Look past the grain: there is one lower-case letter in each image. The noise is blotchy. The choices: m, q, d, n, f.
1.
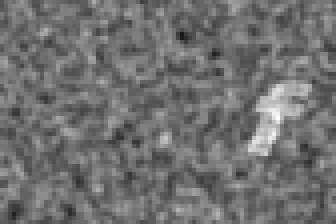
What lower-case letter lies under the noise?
f
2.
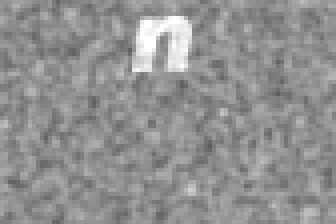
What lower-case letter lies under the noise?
n
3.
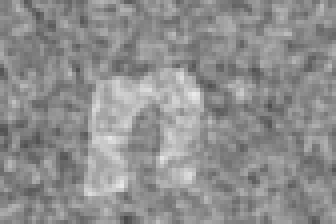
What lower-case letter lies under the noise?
n
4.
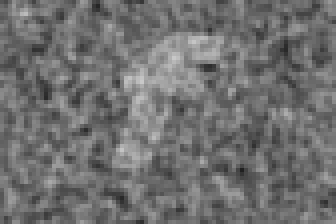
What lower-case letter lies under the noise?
f
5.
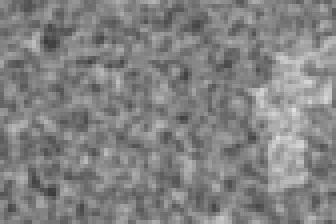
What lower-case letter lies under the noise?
f
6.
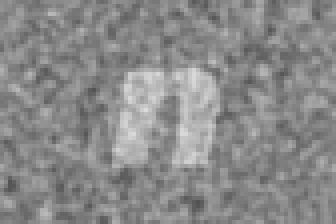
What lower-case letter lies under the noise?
n
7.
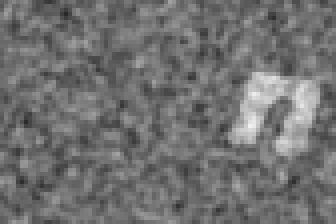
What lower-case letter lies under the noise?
n
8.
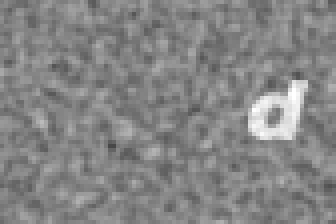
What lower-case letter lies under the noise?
d
